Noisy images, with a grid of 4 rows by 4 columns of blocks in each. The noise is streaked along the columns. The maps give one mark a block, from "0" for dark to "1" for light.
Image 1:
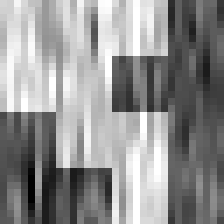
1 1 1 0
1 1 0 0
0 1 1 0
0 0 1 0
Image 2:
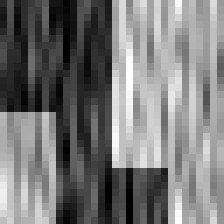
0 0 1 1
0 0 1 1
1 0 1 1
1 0 0 1
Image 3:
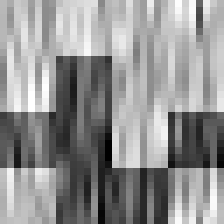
1 1 1 1
1 0 1 1
0 0 1 0
1 0 0 1
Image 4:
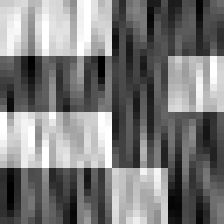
1 1 0 0
0 0 0 1
1 1 0 0
0 0 1 0
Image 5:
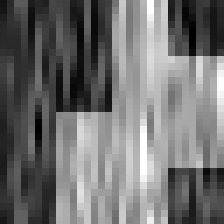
0 0 1 0
0 0 1 1
0 1 1 1
0 1 1 0
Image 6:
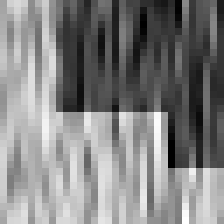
1 0 0 0
1 0 0 0
1 1 1 0
1 1 1 1
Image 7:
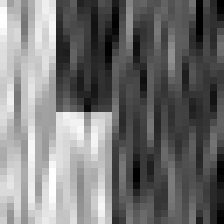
1 0 0 0
1 0 0 0
1 1 0 0
1 1 0 0
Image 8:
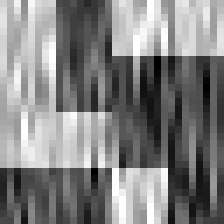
1 0 1 1
1 0 0 0
1 1 0 0
0 0 1 0
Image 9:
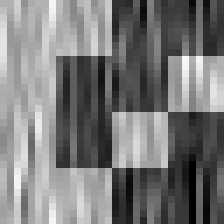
1 1 0 0
1 0 0 1
1 0 1 0
1 1 0 0
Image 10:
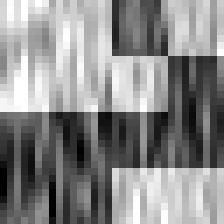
1 1 0 1
1 1 1 0
0 0 0 0
0 0 1 1
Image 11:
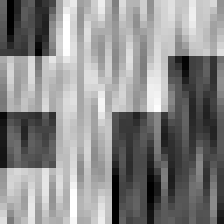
0 1 1 1
1 1 1 0
0 1 0 0
1 1 0 0
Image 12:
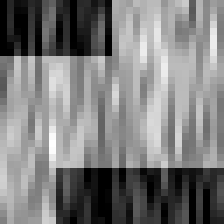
0 0 1 1
1 1 1 1
1 1 1 1
1 0 0 0
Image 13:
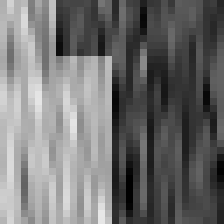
1 0 0 0
1 1 0 0
1 1 0 0
1 1 0 0
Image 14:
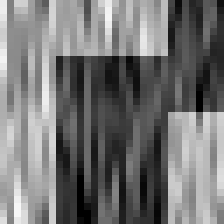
1 1 1 0
1 0 0 0
1 0 0 1
1 0 0 1
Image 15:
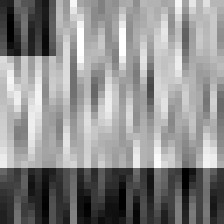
0 1 1 1
1 1 1 1
1 1 1 1
0 0 0 0
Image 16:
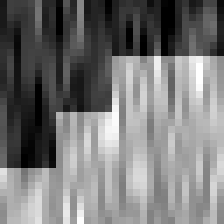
0 0 0 0
0 0 1 1
0 1 1 1
1 1 1 1
